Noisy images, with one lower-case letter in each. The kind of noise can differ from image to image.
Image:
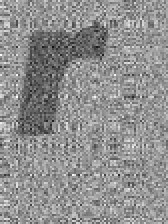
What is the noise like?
low rank plus noise
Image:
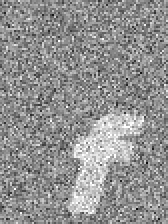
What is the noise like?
independent entries
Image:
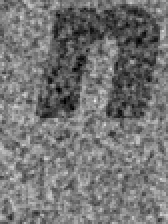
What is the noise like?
blotchy
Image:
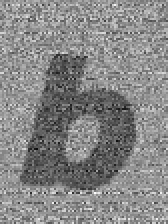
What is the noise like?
rows of uneven size
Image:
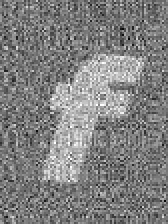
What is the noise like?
low rank plus noise
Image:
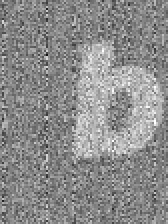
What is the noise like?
columns of uneven size
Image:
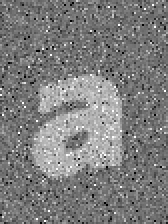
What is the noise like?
heavy tails
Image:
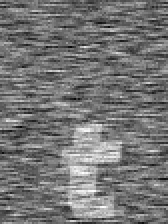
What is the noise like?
streaked along the rows
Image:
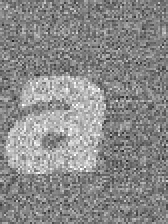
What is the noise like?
low rank plus noise
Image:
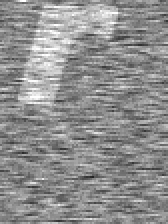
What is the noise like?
streaked along the rows
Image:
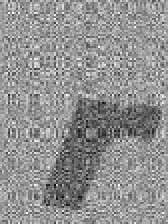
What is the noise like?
low rank plus noise
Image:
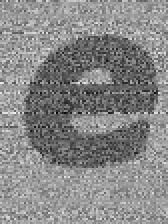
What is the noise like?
rows of uneven size
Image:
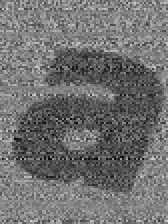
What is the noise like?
rows of uneven size
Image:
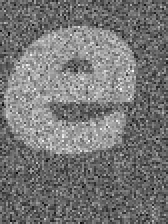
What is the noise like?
independent entries
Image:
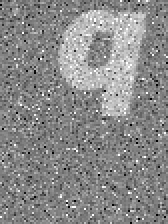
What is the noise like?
heavy tails
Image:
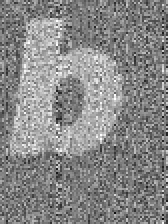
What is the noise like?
columns of uneven size
